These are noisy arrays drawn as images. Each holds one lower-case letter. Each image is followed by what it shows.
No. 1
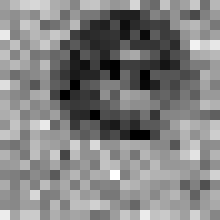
dark e
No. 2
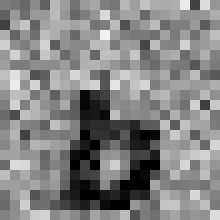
dark b
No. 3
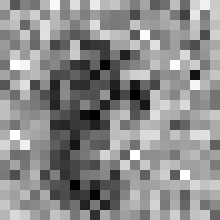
dark t
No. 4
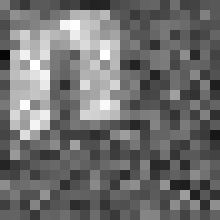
light n
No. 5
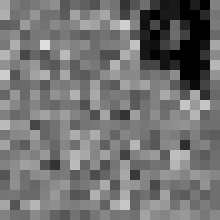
dark q, top right
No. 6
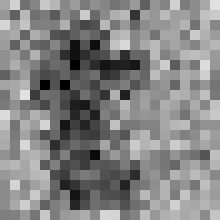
dark t
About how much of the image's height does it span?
nearly all
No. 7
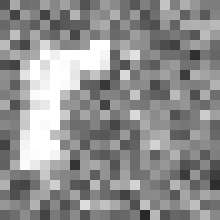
light r
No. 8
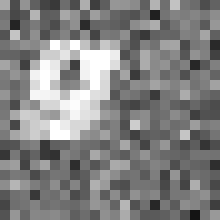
light g
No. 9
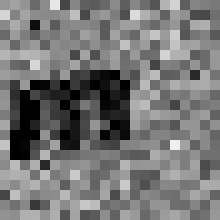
dark m
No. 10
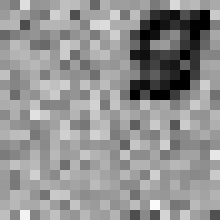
dark g, top right
